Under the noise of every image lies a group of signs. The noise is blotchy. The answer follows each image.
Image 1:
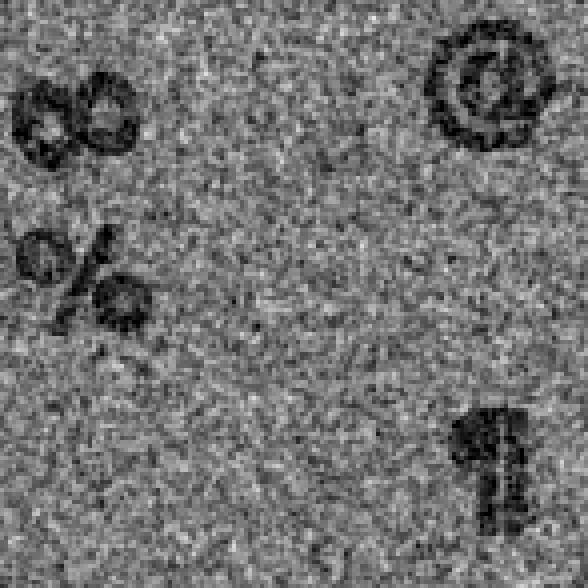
top left: infinity sign; top right: at sign; middle left: percent sign; bottom right: pilcrow
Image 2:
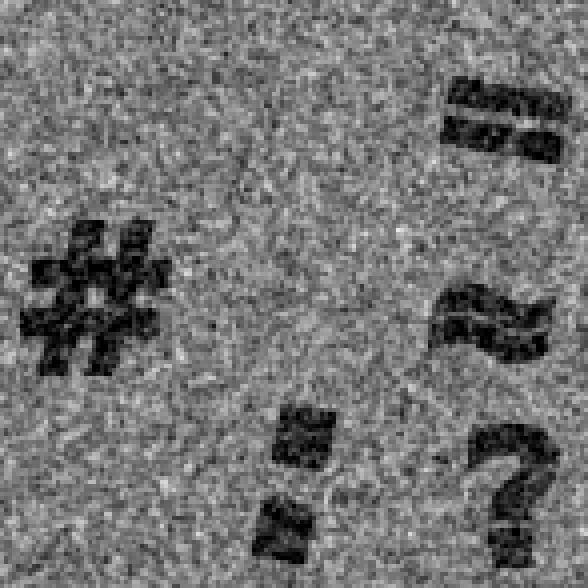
top right: equals sign; middle left: hash sign; middle right: approximately sign; bottom middle: colon; bottom right: question mark
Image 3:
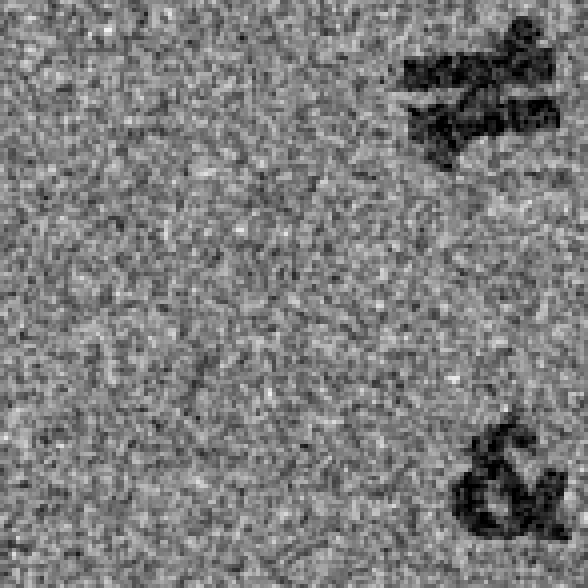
top right: not-equal sign; bottom right: ampersand
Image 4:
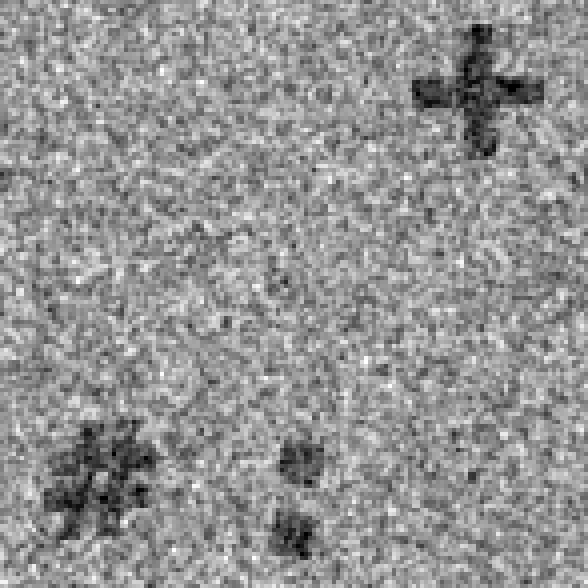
top right: plus sign; bottom left: hash sign; bottom middle: colon
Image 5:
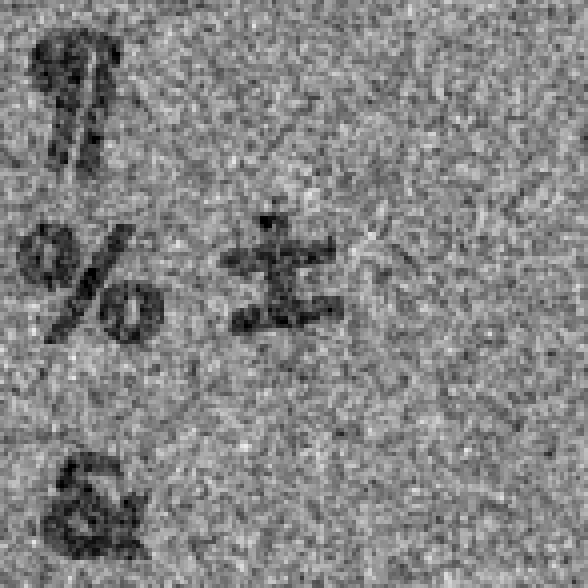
top left: pilcrow; middle left: percent sign; centre: plus-minus sign; bottom left: ampersand
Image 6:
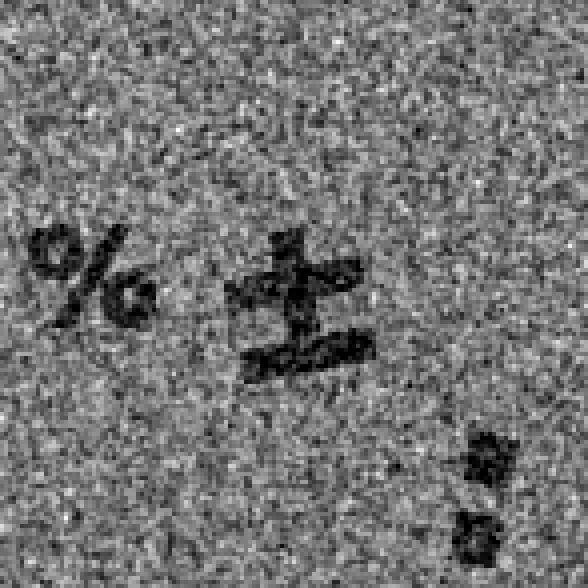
middle left: percent sign; centre: plus-minus sign; bottom right: colon
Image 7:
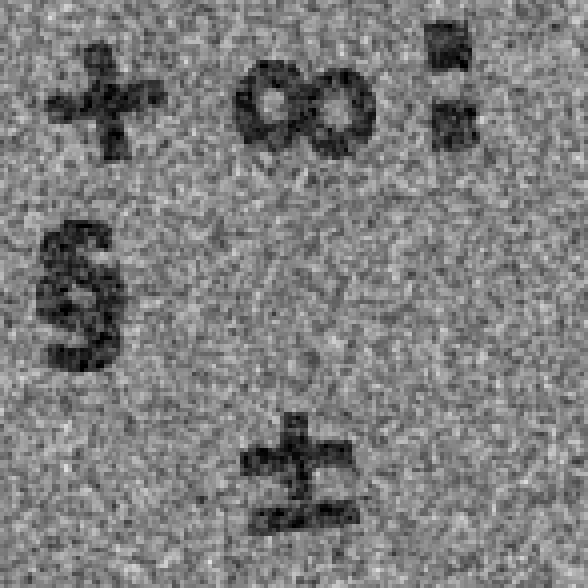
top left: plus sign; top middle: infinity sign; top right: colon; middle left: section sign; bottom middle: plus-minus sign
